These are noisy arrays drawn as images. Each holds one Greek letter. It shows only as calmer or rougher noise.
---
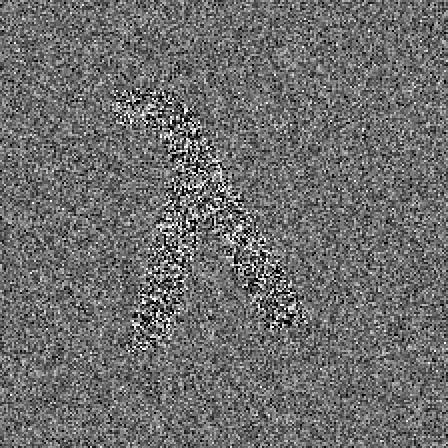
rough lambda
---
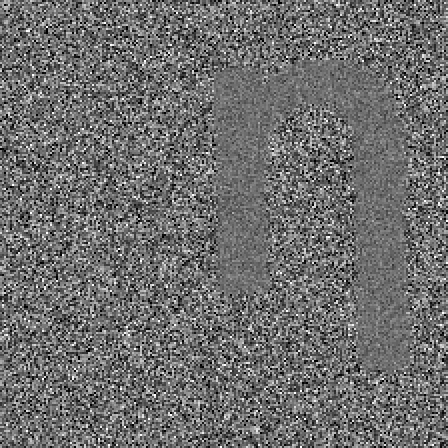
calm eta
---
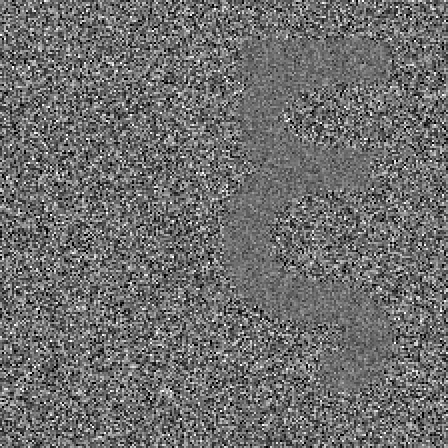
calm xi
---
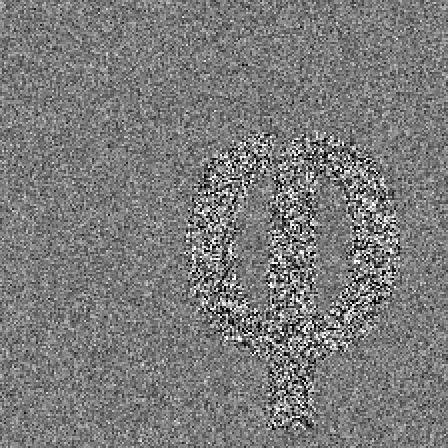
rough phi
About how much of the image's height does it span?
two thirds
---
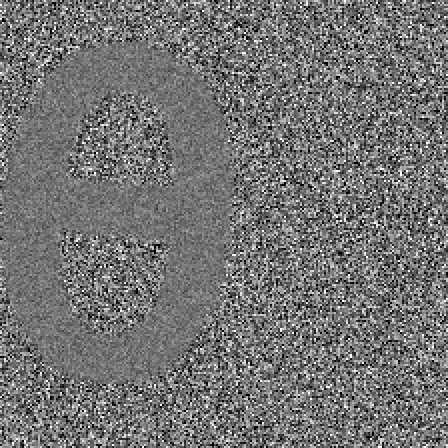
calm theta
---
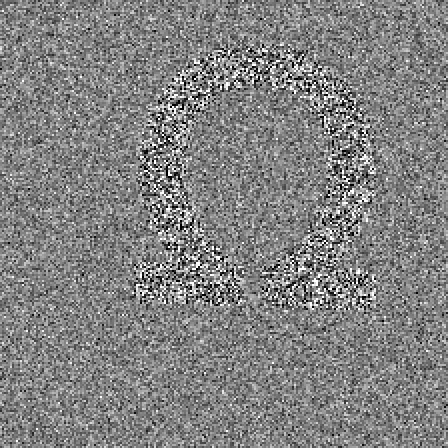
rough omega
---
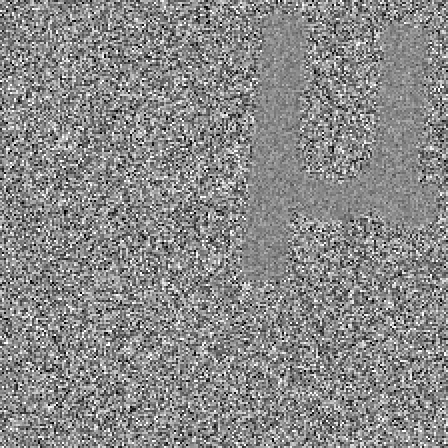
calm mu
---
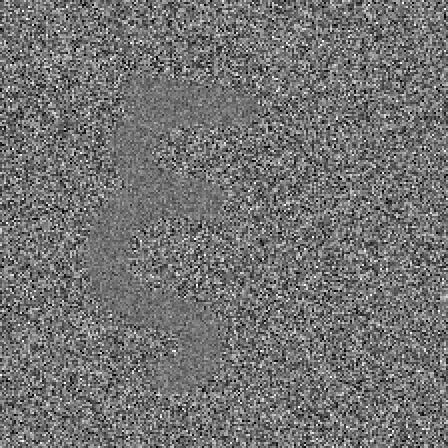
calm xi
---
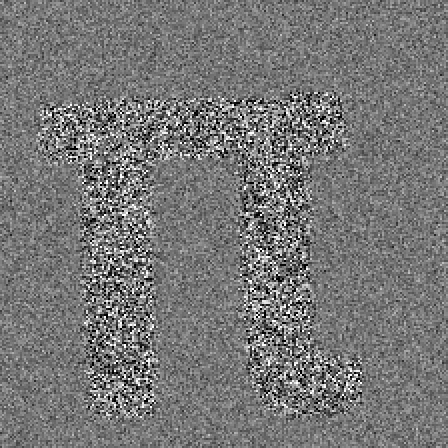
rough pi
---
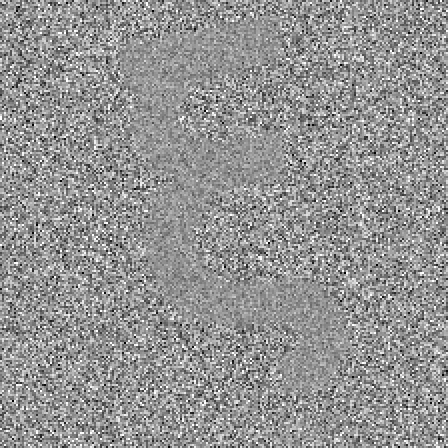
calm xi
